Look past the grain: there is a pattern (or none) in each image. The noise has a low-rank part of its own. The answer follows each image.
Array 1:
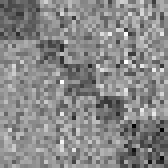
blocks along the diagonal
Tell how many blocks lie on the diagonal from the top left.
5
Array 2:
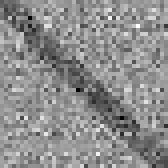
a diagonal band
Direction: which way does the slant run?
top left to bottom right
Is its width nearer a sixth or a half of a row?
a sixth
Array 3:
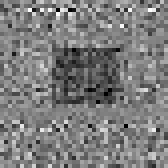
one block
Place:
centre
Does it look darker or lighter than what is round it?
darker
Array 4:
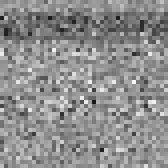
one band of rows
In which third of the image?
top
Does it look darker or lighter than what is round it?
darker
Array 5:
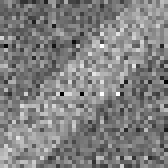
a diagonal band
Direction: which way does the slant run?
bottom left to top right
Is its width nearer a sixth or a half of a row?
a half
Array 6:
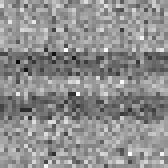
bands of rows
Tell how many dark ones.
2
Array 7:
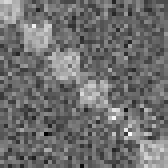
blocks along the diagonal
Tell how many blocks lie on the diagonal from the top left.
7
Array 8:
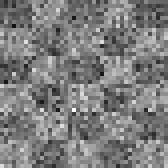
a checkerboard
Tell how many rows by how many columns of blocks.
6 by 5
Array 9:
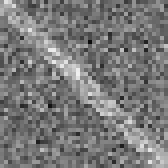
a diagonal band
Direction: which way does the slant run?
top left to bottom right
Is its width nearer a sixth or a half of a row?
a sixth
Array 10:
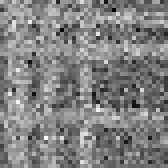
bands of rows crossing bands of columns
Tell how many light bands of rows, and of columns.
3 and 3
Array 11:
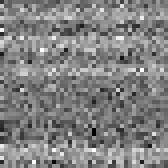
bands of rows
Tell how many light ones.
4
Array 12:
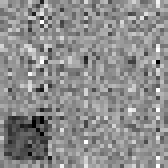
one block
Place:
bottom left
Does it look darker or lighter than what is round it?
darker
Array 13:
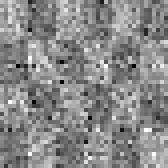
a checkerboard
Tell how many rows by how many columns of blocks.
4 by 6
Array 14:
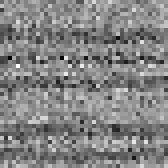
bands of rows
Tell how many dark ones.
5
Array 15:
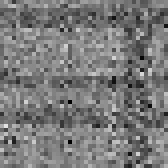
bands of rows crossing bands of columns
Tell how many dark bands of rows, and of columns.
3 and 1
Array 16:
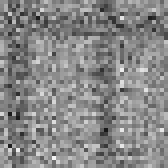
bands of rows crossing bands of columns
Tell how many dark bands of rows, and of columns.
1 and 2
